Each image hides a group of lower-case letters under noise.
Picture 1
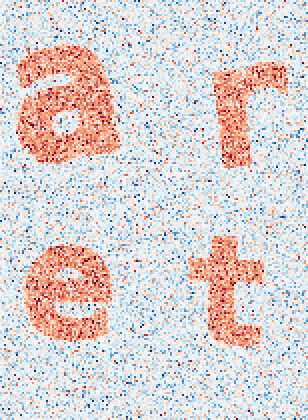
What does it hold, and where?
top left: a; top right: r; bottom left: e; bottom right: t
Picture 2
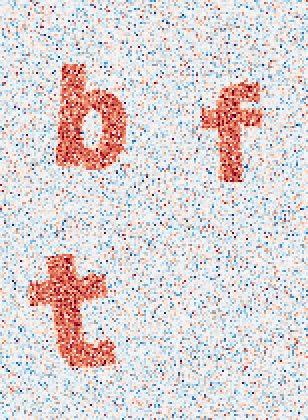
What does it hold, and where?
top left: b; top right: f; bottom left: t
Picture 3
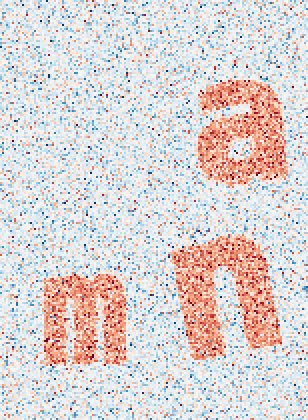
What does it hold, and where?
top right: a; bottom left: m; bottom right: n
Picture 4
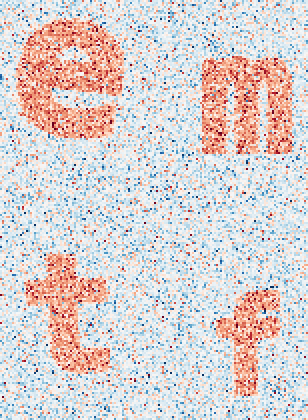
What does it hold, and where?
top left: e; top right: m; bottom left: t; bottom right: f
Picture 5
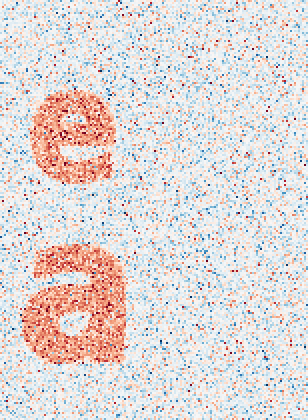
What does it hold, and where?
top left: e; bottom left: a
